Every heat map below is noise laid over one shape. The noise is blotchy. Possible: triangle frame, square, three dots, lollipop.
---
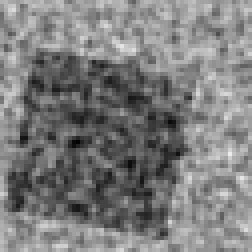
square
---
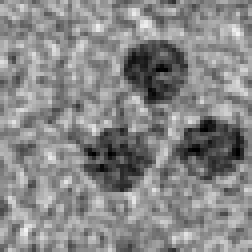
three dots
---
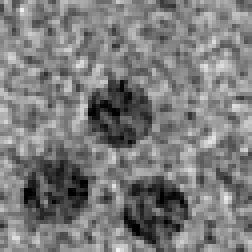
three dots
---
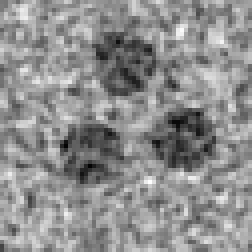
three dots
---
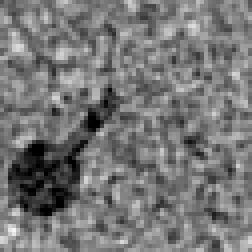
lollipop
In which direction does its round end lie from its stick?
down and left
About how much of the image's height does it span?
half
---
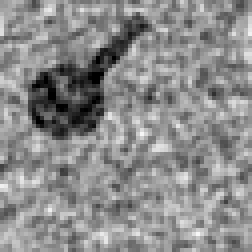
lollipop
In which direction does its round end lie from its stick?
down and left
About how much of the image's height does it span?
half
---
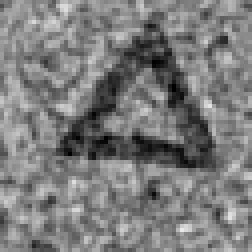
triangle frame
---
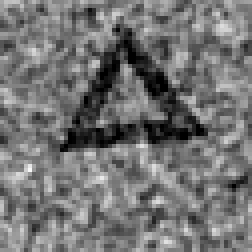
triangle frame
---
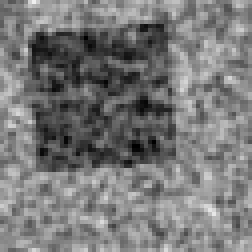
square
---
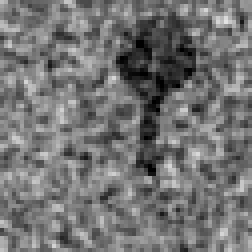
lollipop
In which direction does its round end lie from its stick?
up
